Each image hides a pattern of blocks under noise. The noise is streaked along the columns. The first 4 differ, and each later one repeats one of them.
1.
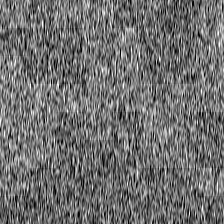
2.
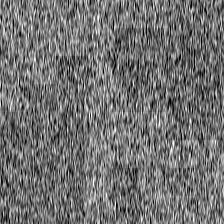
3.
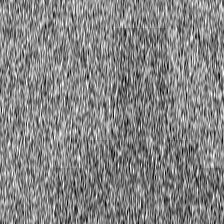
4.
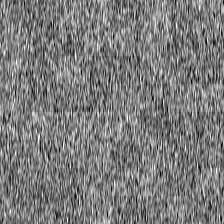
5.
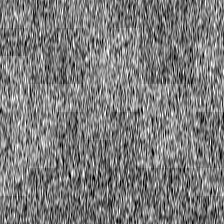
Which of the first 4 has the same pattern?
1
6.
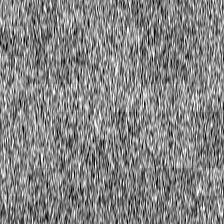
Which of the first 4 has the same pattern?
1
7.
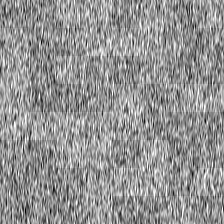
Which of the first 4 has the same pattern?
4
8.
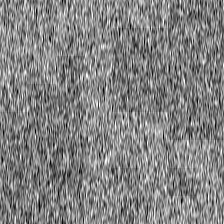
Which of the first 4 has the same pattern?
2
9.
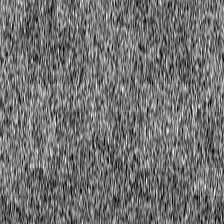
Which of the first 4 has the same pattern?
1
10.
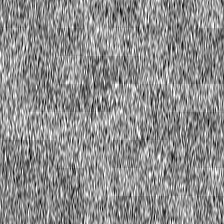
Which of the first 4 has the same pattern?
4
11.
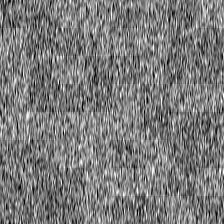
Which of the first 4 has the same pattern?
4
